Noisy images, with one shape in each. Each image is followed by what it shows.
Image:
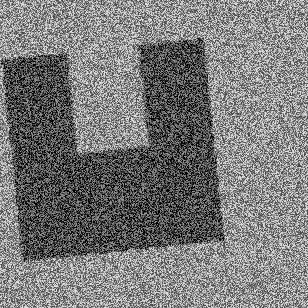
square with a notch
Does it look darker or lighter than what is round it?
darker
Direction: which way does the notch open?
up
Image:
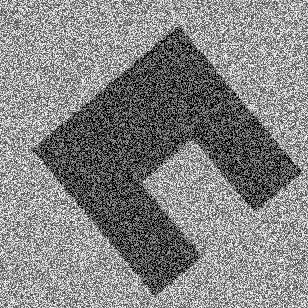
square with a notch
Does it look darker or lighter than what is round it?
darker
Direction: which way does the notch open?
down and right
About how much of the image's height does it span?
nearly all
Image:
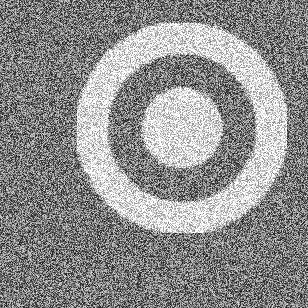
bullseye
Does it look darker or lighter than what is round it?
lighter
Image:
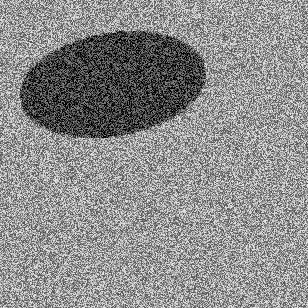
ellipse
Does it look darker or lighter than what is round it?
darker
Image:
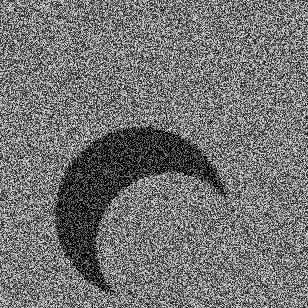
crescent
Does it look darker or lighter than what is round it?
darker
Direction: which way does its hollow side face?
down and right
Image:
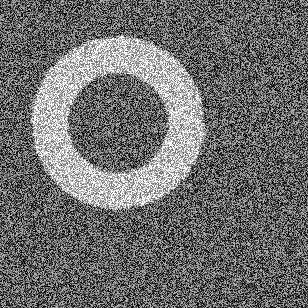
ring
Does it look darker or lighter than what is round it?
lighter
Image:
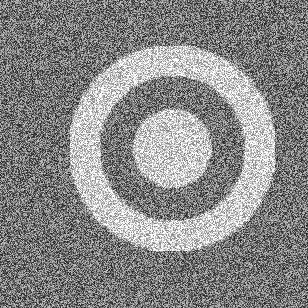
bullseye
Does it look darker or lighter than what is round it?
lighter
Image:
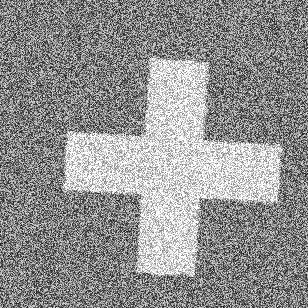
cross
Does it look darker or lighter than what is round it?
lighter
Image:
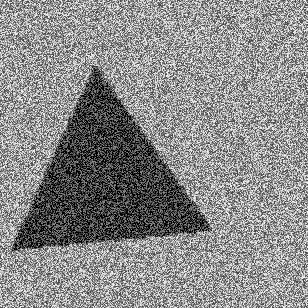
triangle
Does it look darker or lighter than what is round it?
darker
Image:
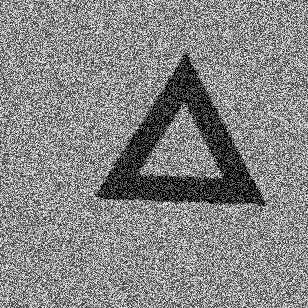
triangle frame
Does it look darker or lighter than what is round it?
darker
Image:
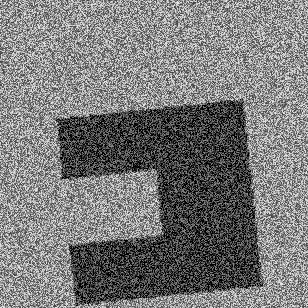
square with a notch
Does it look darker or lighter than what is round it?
darker
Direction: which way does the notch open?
left
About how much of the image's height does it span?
two thirds
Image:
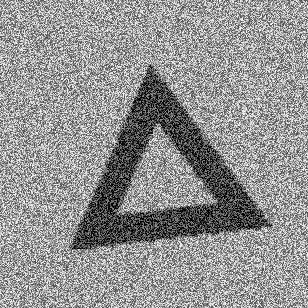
triangle frame
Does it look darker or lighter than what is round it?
darker
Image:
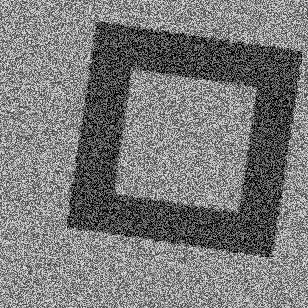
square frame
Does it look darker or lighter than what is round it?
darker
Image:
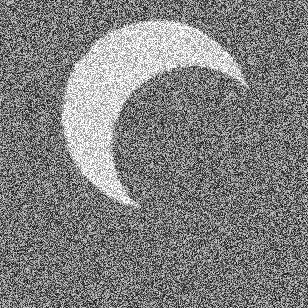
crescent
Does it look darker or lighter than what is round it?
lighter
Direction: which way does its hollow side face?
down and right
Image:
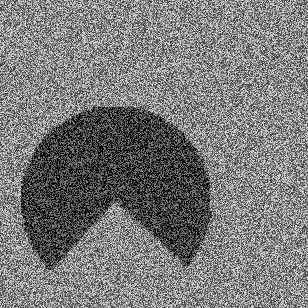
disc with a wedge cut out
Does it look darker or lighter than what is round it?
darker
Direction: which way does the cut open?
down
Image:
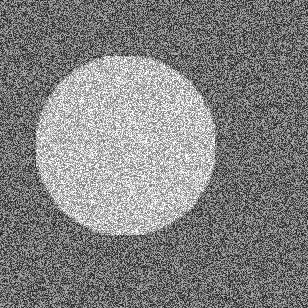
disc
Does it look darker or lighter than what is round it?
lighter
